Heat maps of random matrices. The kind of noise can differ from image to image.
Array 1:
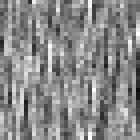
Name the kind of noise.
streaked along the columns
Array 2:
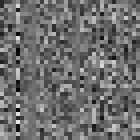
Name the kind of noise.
columns of uneven size
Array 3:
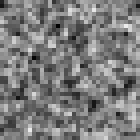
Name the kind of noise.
blotchy
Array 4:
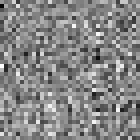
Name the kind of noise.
low rank plus noise
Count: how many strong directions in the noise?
three or four
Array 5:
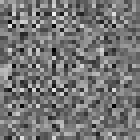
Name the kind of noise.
low rank plus noise
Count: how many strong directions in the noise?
one
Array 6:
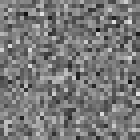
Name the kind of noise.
independent entries
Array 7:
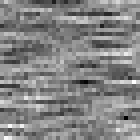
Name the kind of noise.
streaked along the rows
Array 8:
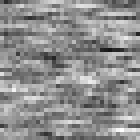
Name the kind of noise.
streaked along the rows
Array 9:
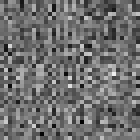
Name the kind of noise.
low rank plus noise
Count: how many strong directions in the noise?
two
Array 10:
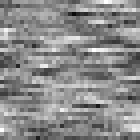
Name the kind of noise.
streaked along the rows
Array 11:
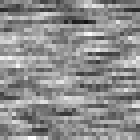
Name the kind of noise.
streaked along the rows
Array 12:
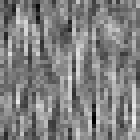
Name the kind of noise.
streaked along the columns
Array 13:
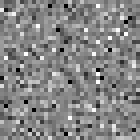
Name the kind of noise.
heavy tails
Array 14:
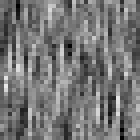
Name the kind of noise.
streaked along the columns
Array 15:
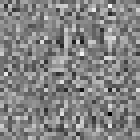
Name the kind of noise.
low rank plus noise
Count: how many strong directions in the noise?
three or four
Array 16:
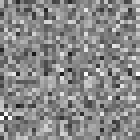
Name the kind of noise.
low rank plus noise
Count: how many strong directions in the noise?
three or four
